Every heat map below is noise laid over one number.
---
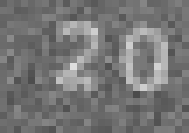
20
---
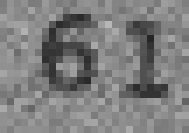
61
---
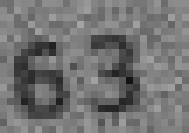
63
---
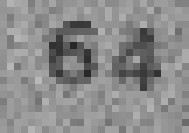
64
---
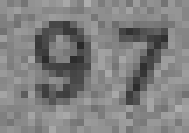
97
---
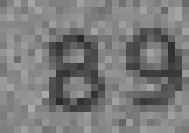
89
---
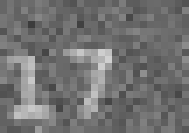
17
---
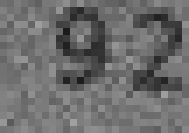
92
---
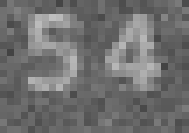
54
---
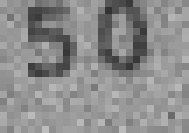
50
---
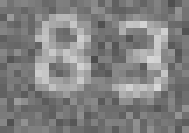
83
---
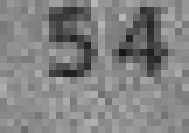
54
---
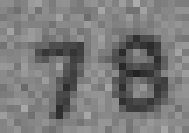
78
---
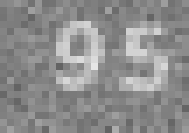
95
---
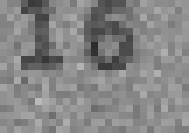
16
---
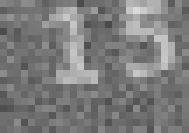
15
